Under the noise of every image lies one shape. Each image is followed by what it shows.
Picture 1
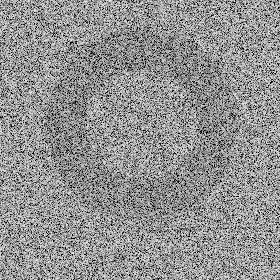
ring
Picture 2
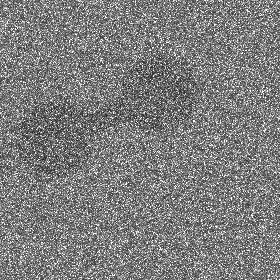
dumbbell
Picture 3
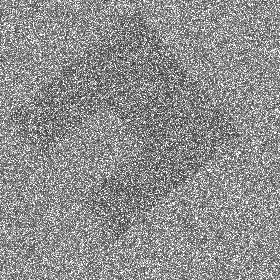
square with a notch
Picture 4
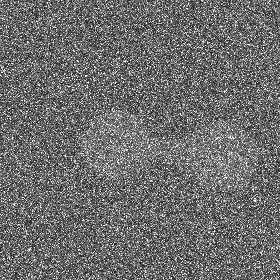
dumbbell
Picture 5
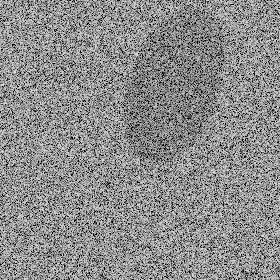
ellipse
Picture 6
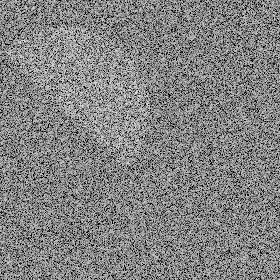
half disc
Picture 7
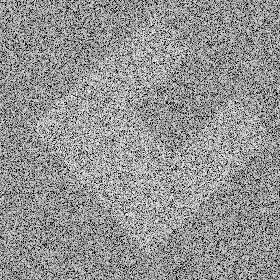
square with a notch
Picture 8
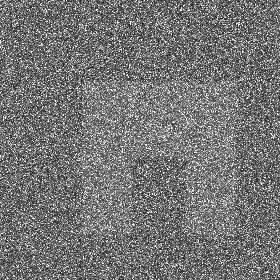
square with a notch
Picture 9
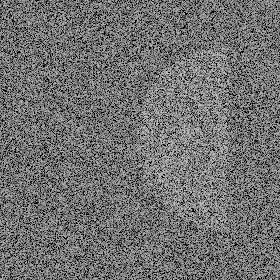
half disc
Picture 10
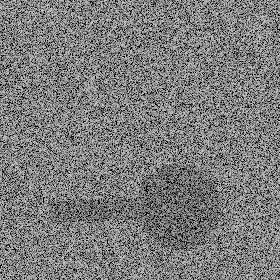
lollipop
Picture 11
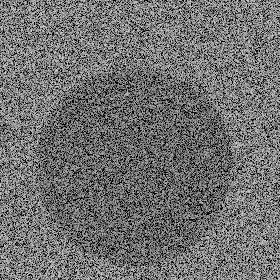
disc
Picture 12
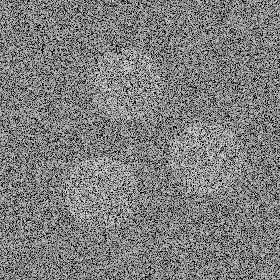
three dots
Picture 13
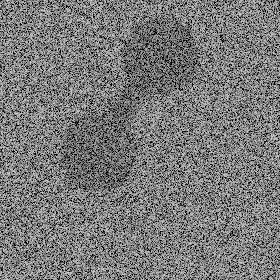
dumbbell
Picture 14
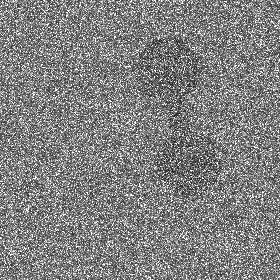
dumbbell
